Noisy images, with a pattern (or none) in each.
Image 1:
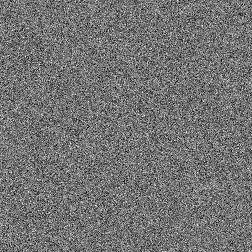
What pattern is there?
only noise
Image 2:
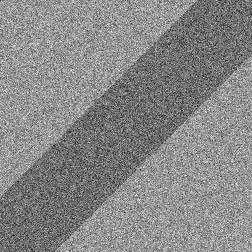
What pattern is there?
a diagonal band
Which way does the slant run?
bottom left to top right
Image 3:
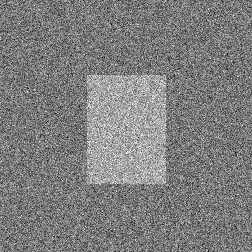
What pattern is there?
one block
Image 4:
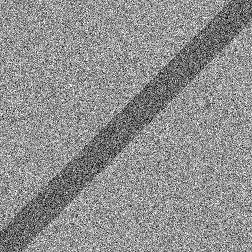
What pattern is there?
a diagonal band
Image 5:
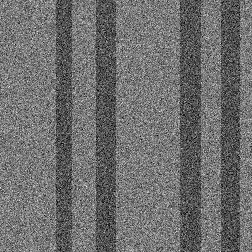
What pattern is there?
bands of columns
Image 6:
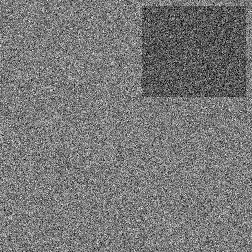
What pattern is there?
one block
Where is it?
top right
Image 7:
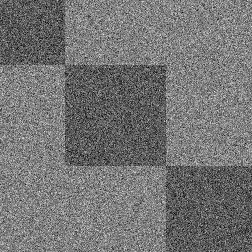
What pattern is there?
blocks along the diagonal
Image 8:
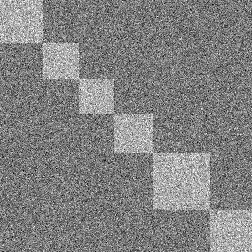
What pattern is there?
blocks along the diagonal
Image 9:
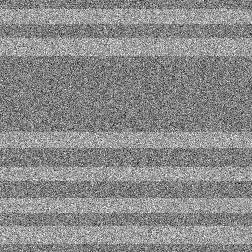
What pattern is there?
bands of rows
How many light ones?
6
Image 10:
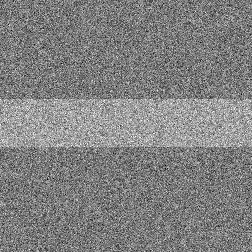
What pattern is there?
one band of rows
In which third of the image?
middle
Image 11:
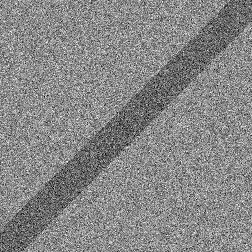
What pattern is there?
a diagonal band
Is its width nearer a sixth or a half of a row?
a sixth
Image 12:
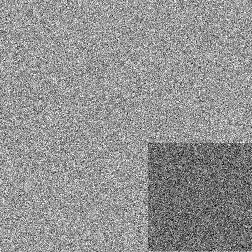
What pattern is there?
one block
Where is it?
bottom right
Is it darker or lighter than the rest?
darker
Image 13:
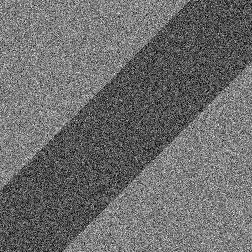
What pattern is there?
a diagonal band
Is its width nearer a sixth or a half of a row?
a half
